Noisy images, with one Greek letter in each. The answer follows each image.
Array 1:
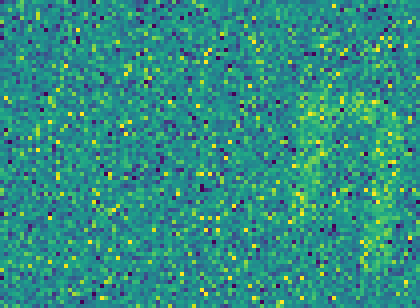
eta
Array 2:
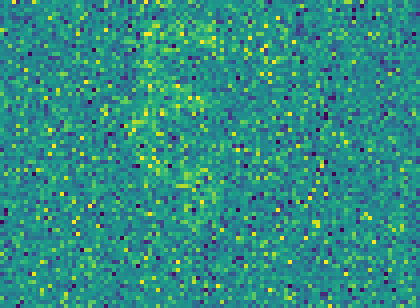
xi
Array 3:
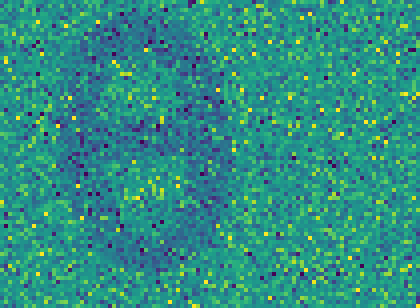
theta
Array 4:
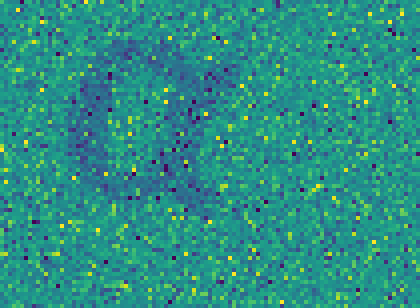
alpha
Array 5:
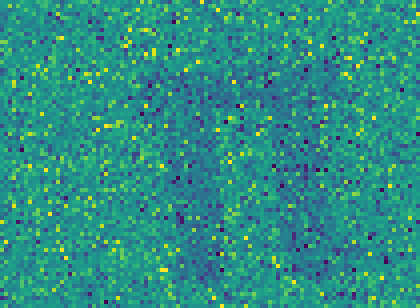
pi
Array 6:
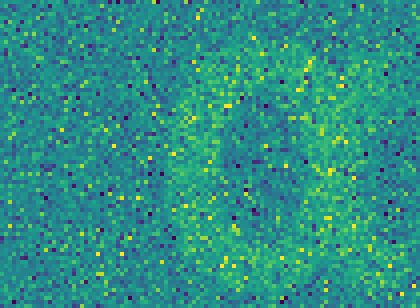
alpha
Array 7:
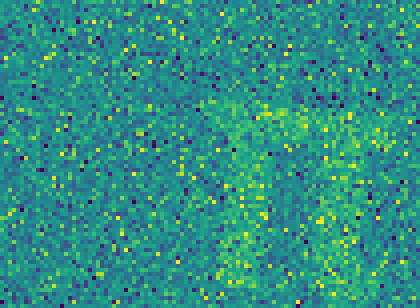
pi
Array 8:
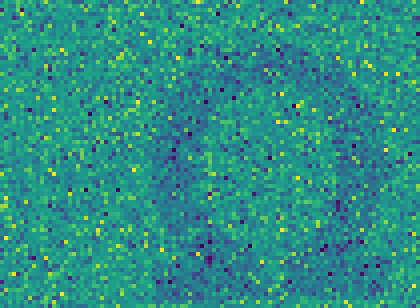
omega
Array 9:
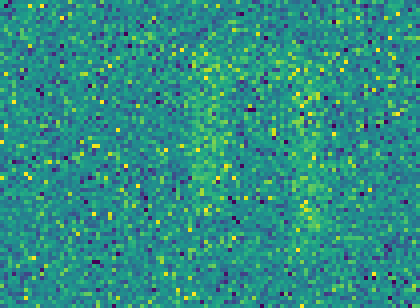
eta
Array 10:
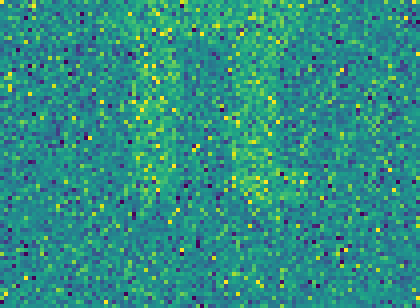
pi
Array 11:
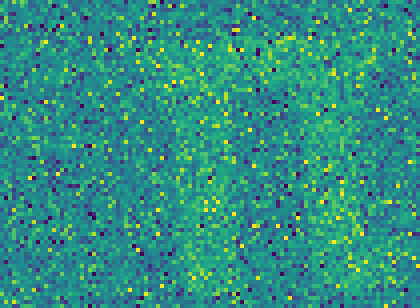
pi
